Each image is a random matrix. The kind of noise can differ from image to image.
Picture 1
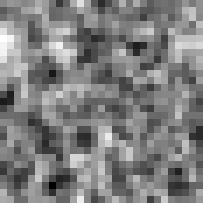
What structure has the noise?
blotchy
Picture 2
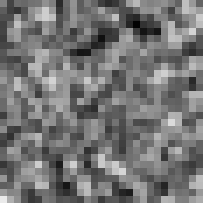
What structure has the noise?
blotchy
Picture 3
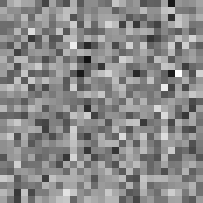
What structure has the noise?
low rank plus noise
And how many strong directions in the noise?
five to eight
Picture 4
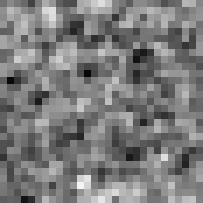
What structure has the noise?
blotchy
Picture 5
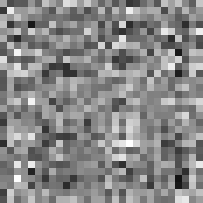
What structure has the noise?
low rank plus noise
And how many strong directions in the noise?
three or four
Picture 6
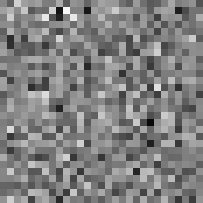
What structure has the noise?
low rank plus noise
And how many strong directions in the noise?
three or four
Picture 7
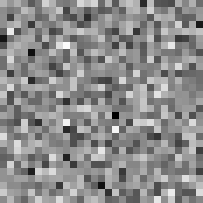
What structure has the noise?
independent entries
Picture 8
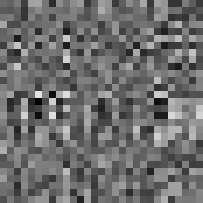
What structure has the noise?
low rank plus noise
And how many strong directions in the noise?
two
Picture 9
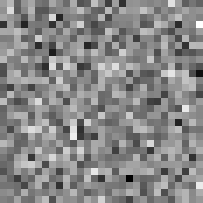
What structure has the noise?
independent entries
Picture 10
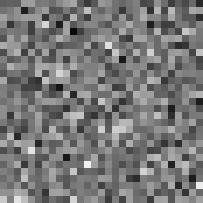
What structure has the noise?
independent entries
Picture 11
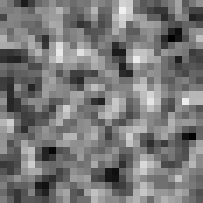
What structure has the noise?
blotchy
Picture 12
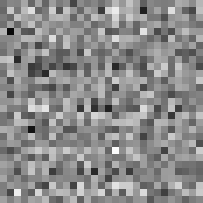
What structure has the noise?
low rank plus noise
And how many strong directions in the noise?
three or four
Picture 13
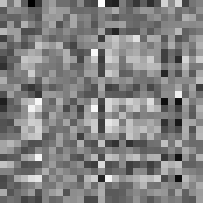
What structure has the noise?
low rank plus noise
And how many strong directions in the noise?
one
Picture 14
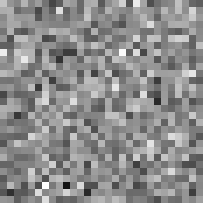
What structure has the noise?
low rank plus noise
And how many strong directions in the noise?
five to eight
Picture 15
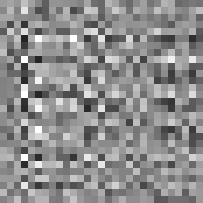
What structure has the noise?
low rank plus noise
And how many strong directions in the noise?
one
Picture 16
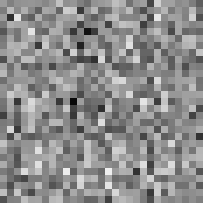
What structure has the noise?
low rank plus noise
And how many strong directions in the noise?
five to eight
